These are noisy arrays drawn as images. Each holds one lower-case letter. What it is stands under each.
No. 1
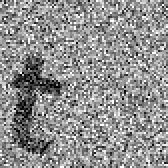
t
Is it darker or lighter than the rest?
darker
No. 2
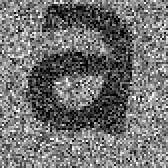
a
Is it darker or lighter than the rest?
darker
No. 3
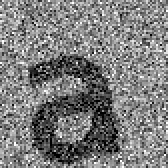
a
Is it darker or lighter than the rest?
darker
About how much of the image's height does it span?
two thirds
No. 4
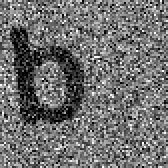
b
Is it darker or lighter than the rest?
darker
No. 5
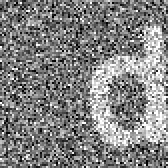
d
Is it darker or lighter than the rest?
lighter
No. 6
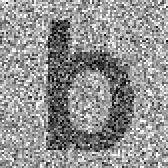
b
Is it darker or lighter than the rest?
darker
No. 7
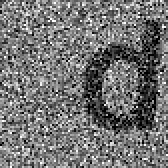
d
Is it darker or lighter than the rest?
darker
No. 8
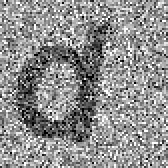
d
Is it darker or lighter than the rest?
darker
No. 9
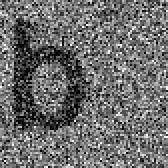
b
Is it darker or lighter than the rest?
darker
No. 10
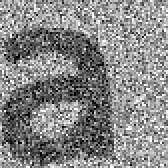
a
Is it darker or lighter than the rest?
darker
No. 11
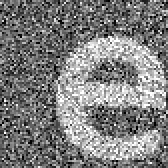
e
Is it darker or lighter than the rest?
lighter
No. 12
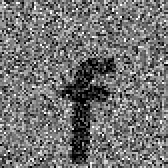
f
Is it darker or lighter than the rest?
darker
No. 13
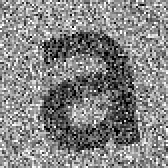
a
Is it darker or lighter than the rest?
darker
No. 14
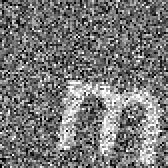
m
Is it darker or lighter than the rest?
lighter
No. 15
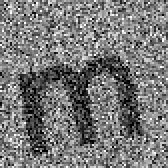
m
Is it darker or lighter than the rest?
darker
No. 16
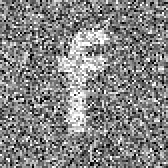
f
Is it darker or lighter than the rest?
lighter
